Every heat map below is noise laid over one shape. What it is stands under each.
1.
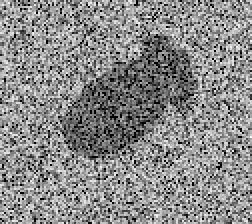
footprint
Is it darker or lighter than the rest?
darker
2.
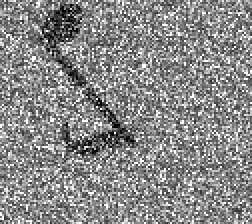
musical note
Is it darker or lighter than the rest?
darker
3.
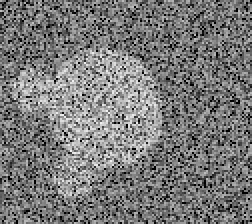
bear's head
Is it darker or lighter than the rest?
lighter
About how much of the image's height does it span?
two thirds
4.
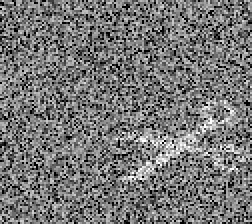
pair of scissors
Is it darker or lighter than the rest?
lighter
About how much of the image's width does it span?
half
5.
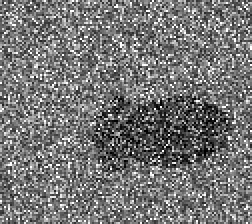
footprint
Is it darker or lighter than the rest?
darker
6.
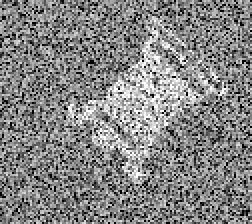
chess rook
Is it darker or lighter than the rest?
lighter
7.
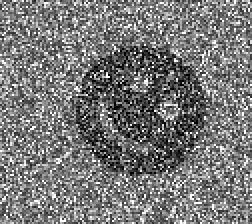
smiling face
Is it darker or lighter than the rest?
darker
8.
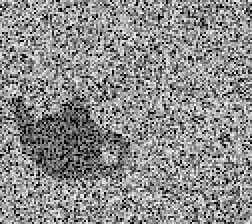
teapot
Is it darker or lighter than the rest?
darker
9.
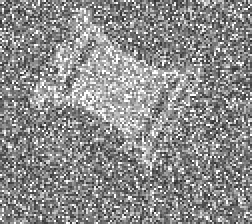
chess rook
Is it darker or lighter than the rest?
lighter
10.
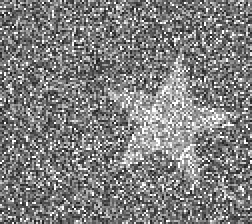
star
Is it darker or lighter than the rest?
lighter
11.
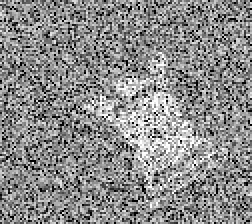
chess rook
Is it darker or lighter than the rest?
lighter
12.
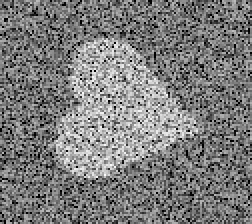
heart
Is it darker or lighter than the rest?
lighter
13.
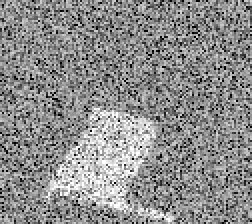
flag
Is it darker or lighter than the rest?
lighter
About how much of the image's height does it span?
half
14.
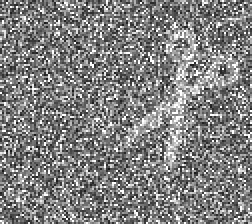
pair of scissors
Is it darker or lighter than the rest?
lighter
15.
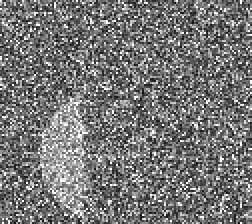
umbrella
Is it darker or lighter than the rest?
lighter
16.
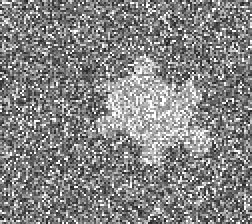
turtle
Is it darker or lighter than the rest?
lighter
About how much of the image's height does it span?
half
